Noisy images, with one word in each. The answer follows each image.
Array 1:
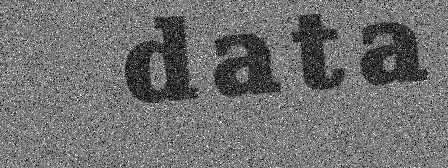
data
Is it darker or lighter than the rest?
darker
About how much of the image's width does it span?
two thirds
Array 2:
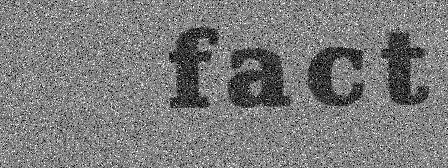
fact
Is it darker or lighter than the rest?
darker
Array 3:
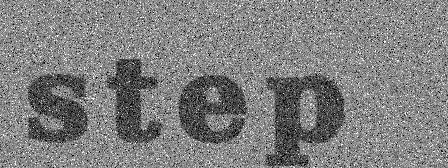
step
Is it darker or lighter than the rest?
darker
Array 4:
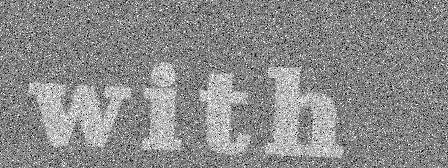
with
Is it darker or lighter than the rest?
lighter
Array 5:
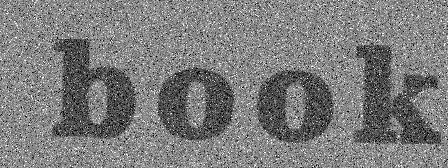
book
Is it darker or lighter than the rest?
darker
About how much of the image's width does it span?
nearly all
